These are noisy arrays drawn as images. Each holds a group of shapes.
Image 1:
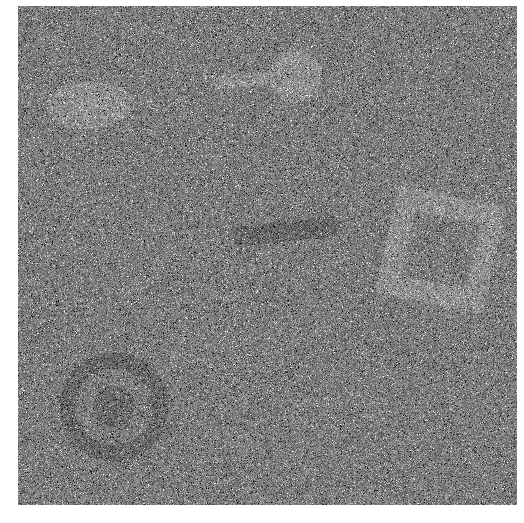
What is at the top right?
nothing
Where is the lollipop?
top middle
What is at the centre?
bar
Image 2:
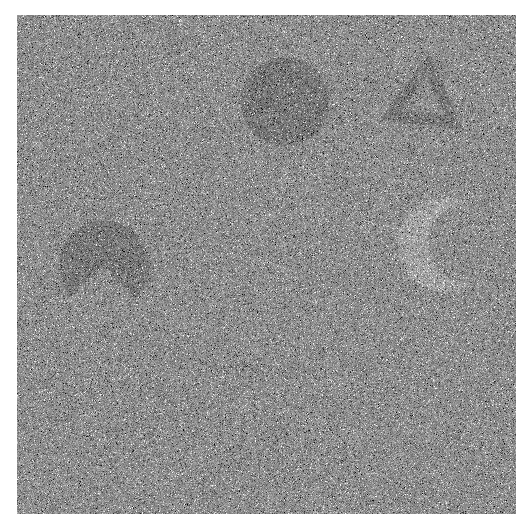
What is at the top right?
triangle frame
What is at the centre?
nothing
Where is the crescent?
middle right
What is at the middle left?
disc with a wedge cut out
